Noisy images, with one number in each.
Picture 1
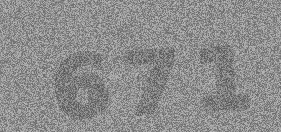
671
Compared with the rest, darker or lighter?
darker
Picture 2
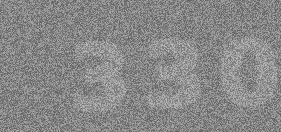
330
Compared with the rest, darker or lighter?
lighter
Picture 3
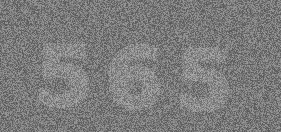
565
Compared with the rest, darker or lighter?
lighter
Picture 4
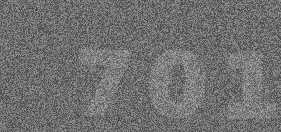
701
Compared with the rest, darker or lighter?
lighter
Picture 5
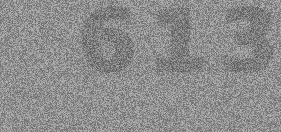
613
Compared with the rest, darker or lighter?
darker
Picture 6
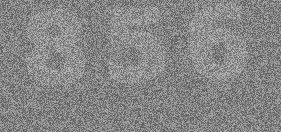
856
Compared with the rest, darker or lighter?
lighter
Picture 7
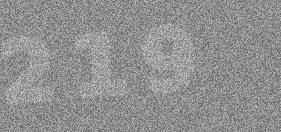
219
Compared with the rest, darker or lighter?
lighter
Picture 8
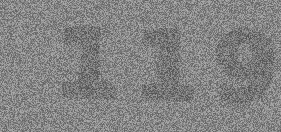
119
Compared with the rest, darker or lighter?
darker
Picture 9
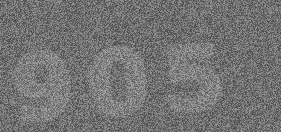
905
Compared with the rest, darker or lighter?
lighter
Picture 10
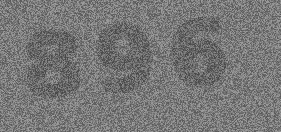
896
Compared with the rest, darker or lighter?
darker
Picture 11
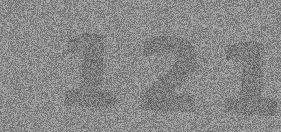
121
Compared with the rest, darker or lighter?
darker
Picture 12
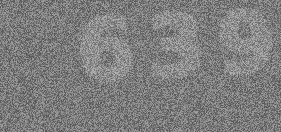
639
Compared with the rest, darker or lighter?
lighter
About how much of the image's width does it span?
two thirds
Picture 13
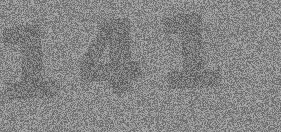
141
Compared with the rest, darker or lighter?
darker
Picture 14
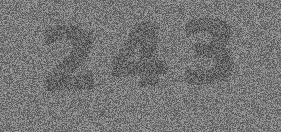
243
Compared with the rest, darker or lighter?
darker
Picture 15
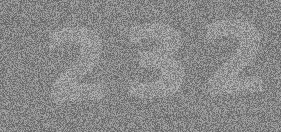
232
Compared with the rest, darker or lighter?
lighter
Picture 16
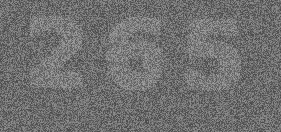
265
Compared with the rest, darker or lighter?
lighter
